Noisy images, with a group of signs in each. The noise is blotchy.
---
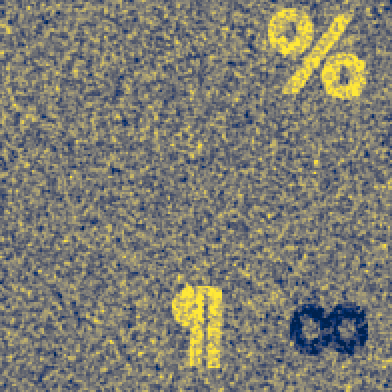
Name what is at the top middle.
nothing
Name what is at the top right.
percent sign
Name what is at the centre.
nothing
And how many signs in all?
3
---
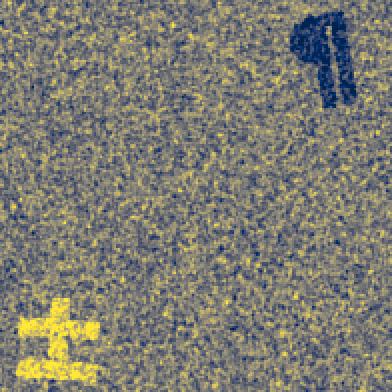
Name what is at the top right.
pilcrow
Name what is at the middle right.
nothing
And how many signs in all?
2
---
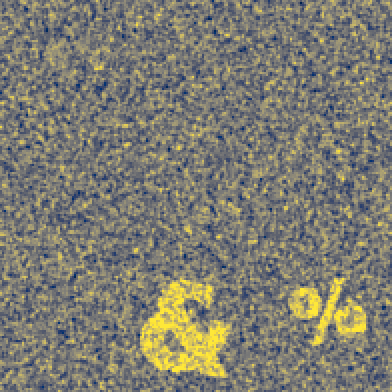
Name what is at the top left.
nothing
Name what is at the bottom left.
nothing
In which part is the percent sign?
bottom right
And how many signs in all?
2
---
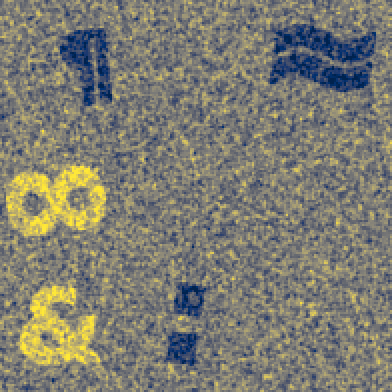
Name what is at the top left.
pilcrow
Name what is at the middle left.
infinity sign
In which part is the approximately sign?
top right
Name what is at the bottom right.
nothing
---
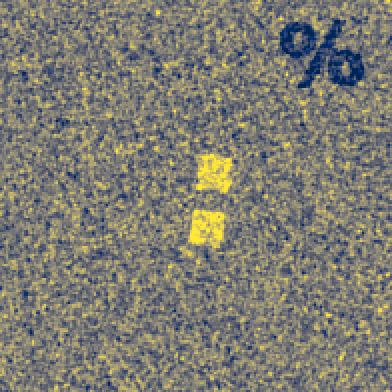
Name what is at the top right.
percent sign
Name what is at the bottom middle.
nothing
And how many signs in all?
2
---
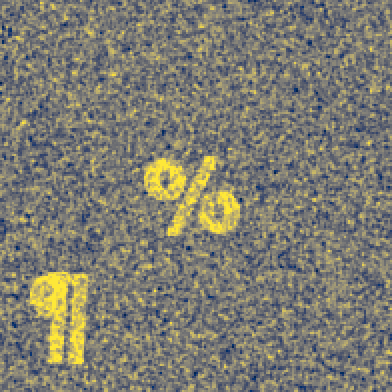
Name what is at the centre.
percent sign
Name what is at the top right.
nothing
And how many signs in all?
2
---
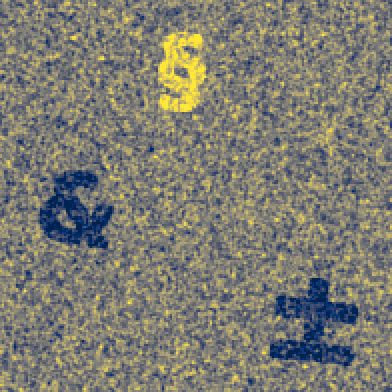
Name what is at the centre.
nothing
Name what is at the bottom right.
plus-minus sign
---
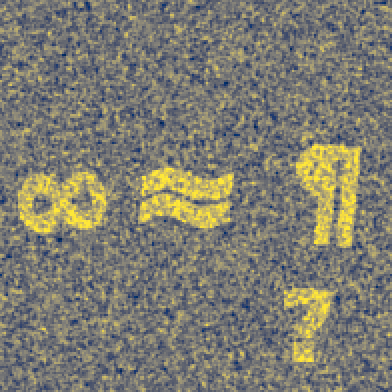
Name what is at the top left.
nothing
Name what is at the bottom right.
question mark
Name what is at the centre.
approximately sign
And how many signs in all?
4
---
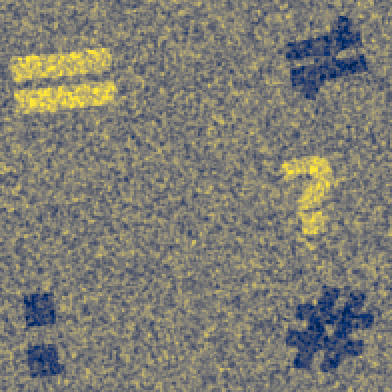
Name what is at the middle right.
question mark
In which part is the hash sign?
bottom right
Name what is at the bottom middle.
nothing
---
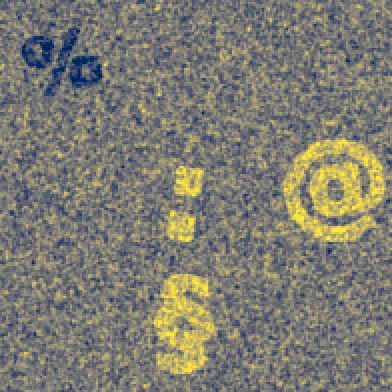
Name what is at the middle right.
at sign
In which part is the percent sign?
top left
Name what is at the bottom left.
nothing
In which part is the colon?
centre
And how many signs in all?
4
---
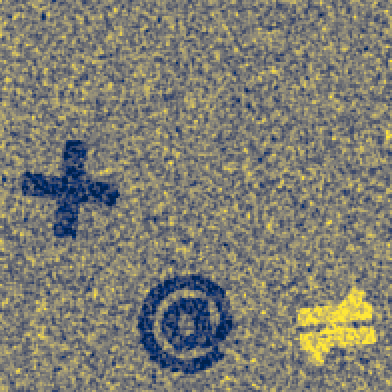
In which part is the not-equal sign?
bottom right
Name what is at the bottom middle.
at sign
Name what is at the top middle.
nothing
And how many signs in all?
3
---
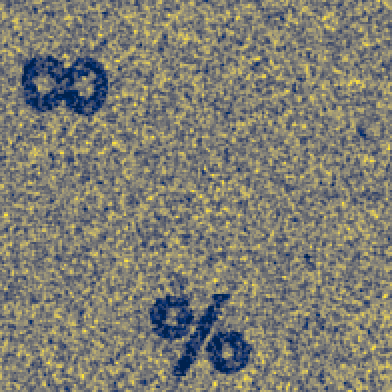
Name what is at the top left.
infinity sign
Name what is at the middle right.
nothing
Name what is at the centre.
nothing
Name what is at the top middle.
nothing
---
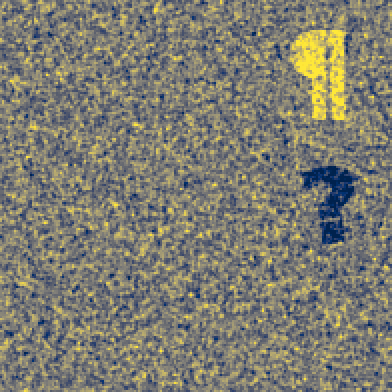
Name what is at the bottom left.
nothing
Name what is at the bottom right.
nothing
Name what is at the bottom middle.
nothing
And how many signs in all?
2
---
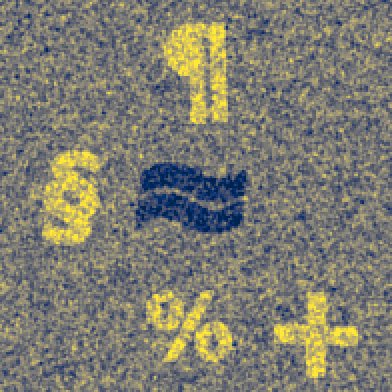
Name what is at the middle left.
section sign
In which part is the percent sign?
bottom middle
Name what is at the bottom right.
plus sign
